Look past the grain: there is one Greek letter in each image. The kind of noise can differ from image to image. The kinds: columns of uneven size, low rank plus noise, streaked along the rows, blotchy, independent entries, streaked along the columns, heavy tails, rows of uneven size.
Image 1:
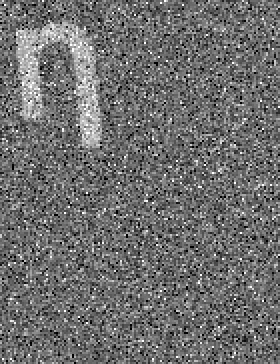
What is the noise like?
heavy tails
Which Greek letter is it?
eta
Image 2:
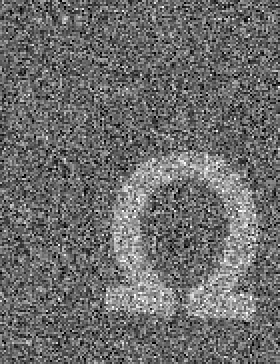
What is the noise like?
low rank plus noise
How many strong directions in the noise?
three or four
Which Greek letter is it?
omega
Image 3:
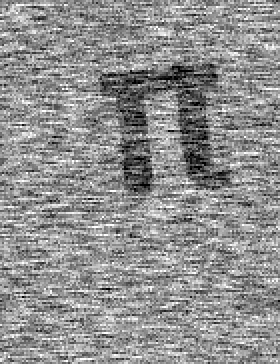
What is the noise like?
streaked along the rows
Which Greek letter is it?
pi
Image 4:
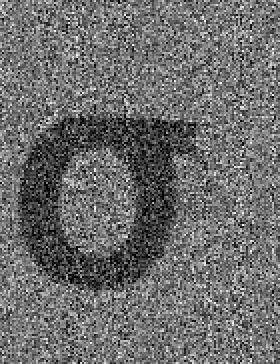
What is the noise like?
columns of uneven size
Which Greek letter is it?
sigma
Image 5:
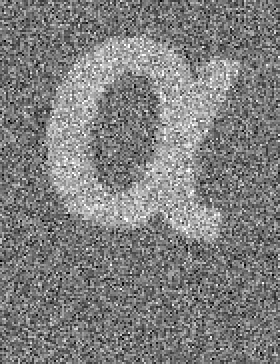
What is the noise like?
independent entries
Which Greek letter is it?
alpha
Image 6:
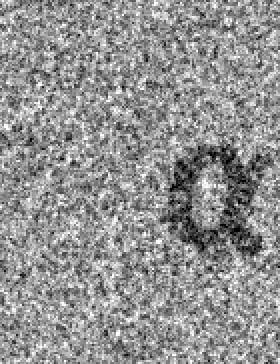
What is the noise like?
blotchy
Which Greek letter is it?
alpha
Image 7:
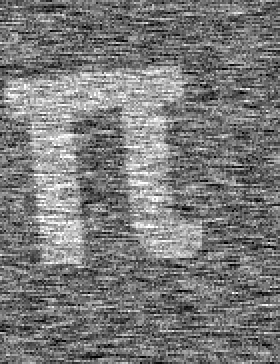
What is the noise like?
streaked along the rows
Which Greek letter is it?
pi
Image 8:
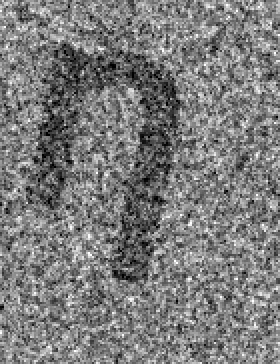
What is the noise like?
blotchy
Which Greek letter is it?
eta
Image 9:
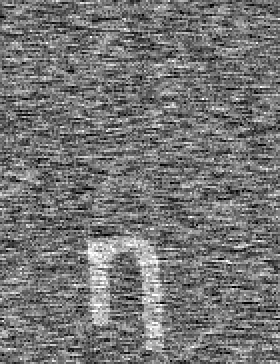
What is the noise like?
streaked along the rows
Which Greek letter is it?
eta
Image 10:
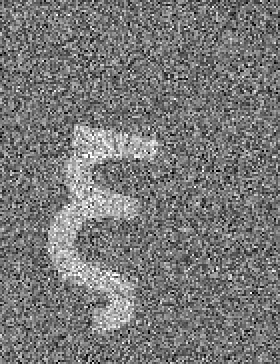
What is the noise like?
low rank plus noise
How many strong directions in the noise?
five to eight
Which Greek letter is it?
xi
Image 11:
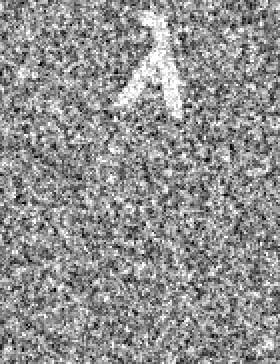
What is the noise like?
blotchy
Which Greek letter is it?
lambda
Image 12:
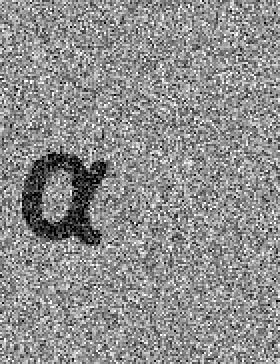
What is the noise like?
independent entries
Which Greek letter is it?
alpha
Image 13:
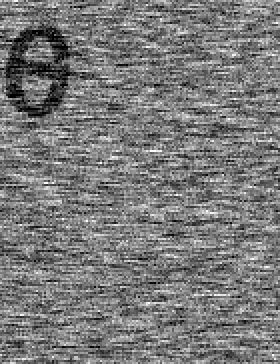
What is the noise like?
streaked along the rows
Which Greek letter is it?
theta
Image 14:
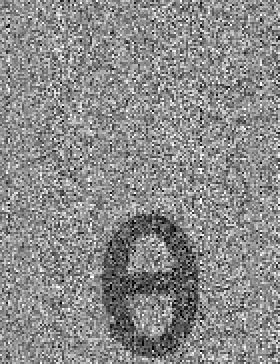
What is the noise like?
columns of uneven size
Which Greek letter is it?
theta
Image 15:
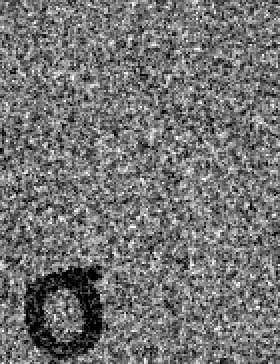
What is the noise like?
blotchy
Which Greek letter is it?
sigma
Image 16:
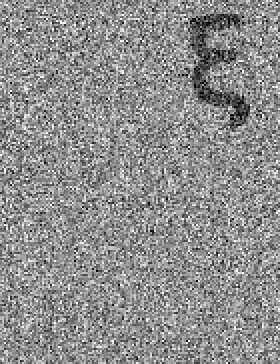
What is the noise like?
low rank plus noise
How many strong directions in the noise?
two
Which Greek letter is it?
xi
